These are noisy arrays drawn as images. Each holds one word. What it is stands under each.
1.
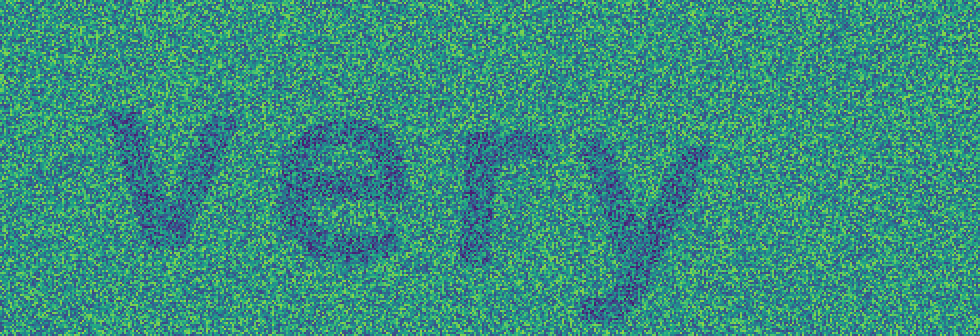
very
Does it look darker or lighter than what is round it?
darker
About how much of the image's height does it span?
two thirds
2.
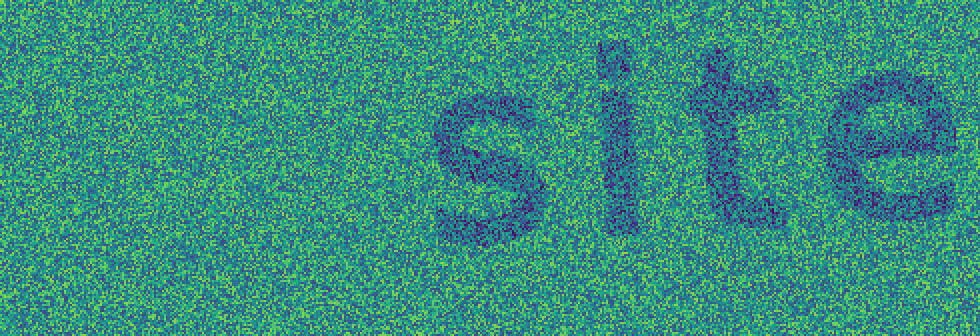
site
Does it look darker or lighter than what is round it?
darker
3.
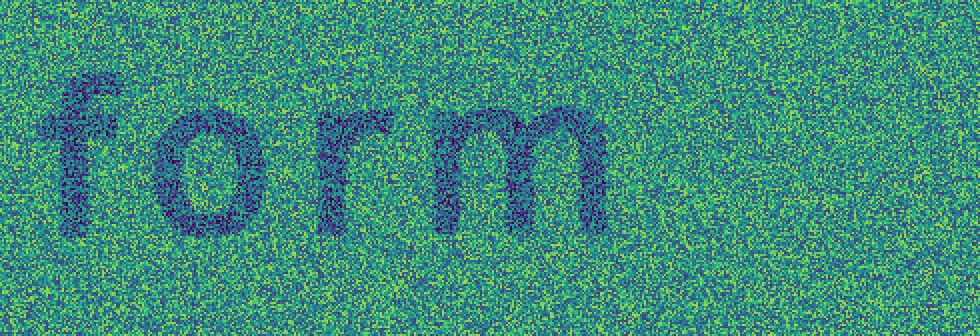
form
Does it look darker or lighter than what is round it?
darker
